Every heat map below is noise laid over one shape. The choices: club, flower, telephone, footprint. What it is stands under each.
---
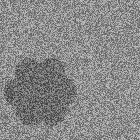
flower
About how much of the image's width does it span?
half
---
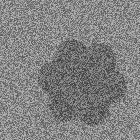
flower
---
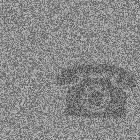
telephone
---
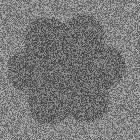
flower
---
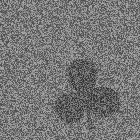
club
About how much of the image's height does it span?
half
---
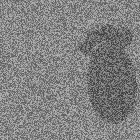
footprint
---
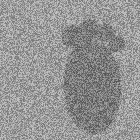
footprint
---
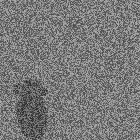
footprint
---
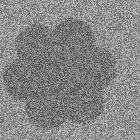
flower
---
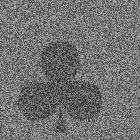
club
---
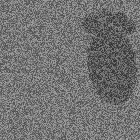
footprint
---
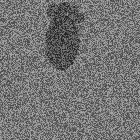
footprint
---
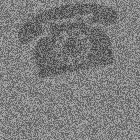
telephone
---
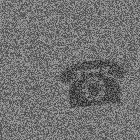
telephone
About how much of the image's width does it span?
half
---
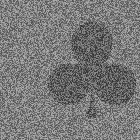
club
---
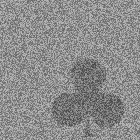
club
